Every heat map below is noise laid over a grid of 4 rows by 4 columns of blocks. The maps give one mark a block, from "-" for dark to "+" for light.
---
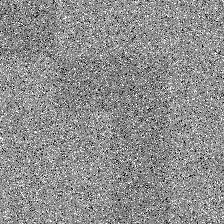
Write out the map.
- + + +
+ - - +
+ + - +
+ + - +
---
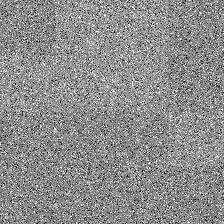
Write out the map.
- + + -
+ + + -
- - - +
- - - -
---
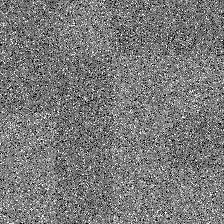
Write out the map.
- + - -
- - + +
+ - + -
+ - + +
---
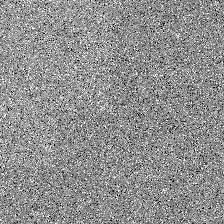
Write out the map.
+ + - -
+ + - -
+ - - -
- - - -
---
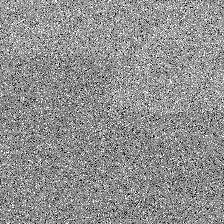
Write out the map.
+ + + +
- - + +
- - - -
- - - -
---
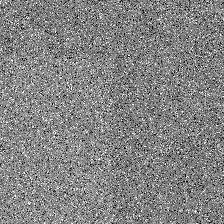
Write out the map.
- - - -
+ + - -
+ + - -
+ + - -
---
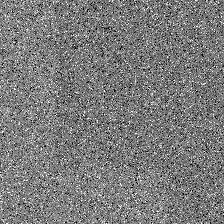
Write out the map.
+ - - -
+ - - -
+ - - -
+ + + -
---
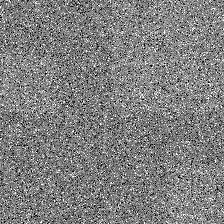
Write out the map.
- - + +
+ - + +
- - - -
- - - +
